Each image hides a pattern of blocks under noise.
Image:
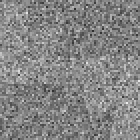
the same after a half turn
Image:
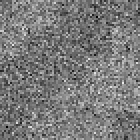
mirrored about the diagonal from the top left
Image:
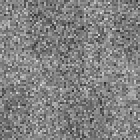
the same after a half turn
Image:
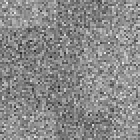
top and bottom mirror each other
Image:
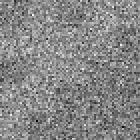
mirrored about the diagonal from the top left
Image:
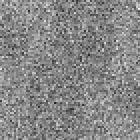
the same after a half turn
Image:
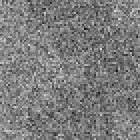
top and bottom mirror each other
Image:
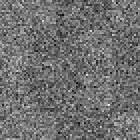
top and bottom mirror each other
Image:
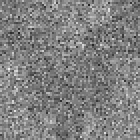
left and right mirror each other
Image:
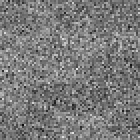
no symmetry
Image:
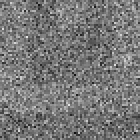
left and right mirror each other
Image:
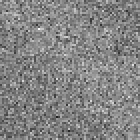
mirrored about the diagonal from the bottom left
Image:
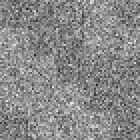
mirrored about the diagonal from the bottom left
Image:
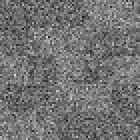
the same after a half turn
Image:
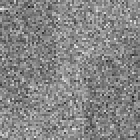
the same after a half turn
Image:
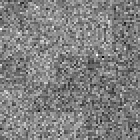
no symmetry
